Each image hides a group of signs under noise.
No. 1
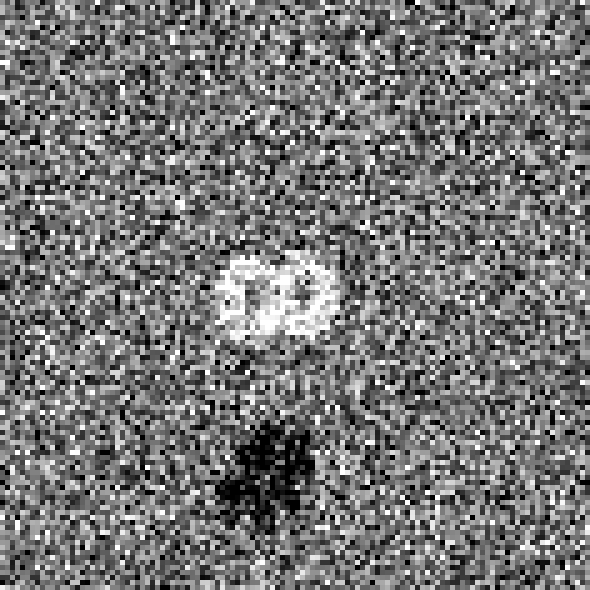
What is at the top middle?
nothing
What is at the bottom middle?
hash sign
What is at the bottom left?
nothing
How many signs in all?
2
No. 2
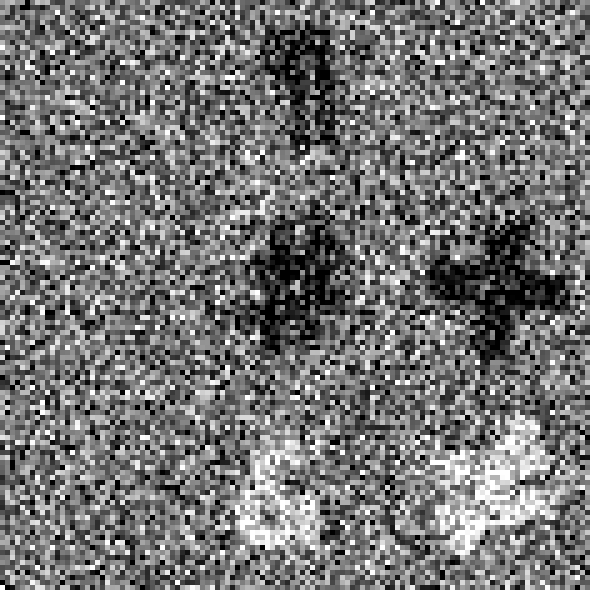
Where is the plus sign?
middle right
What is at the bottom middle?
ampersand
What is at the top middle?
pilcrow
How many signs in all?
5
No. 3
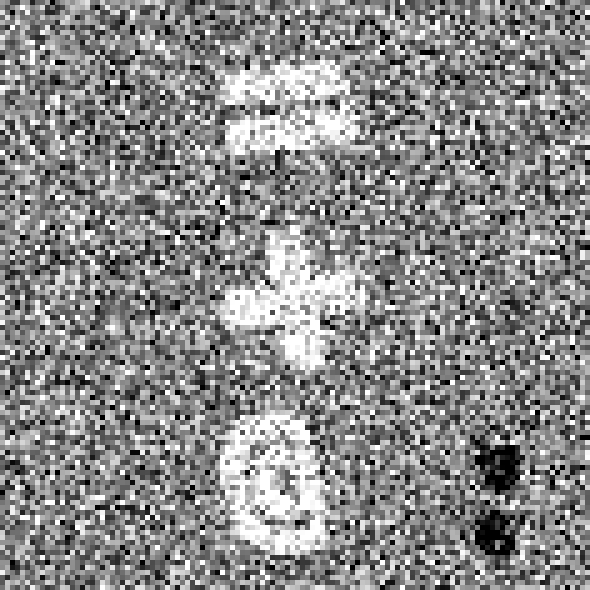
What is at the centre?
plus sign
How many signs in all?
4
